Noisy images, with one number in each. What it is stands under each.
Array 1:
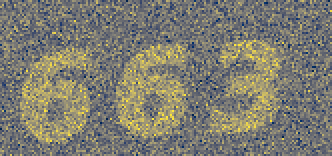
663
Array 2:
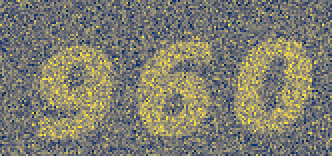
960
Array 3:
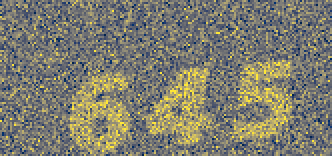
645
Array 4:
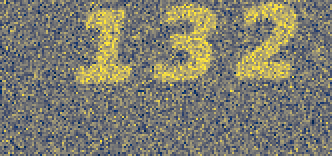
132
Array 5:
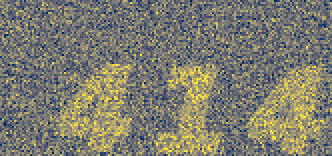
414
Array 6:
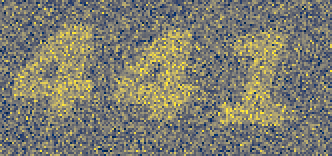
441
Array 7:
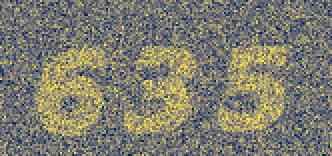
635
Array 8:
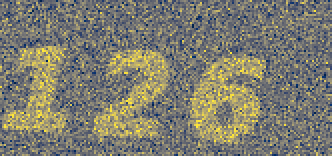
126
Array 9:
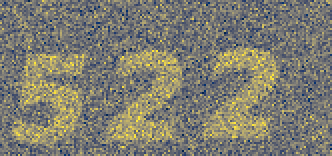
522
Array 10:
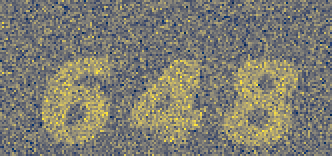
648
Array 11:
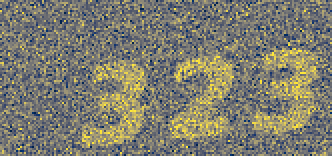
323
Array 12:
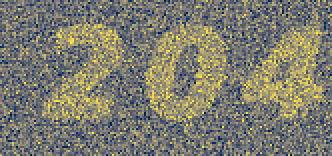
204
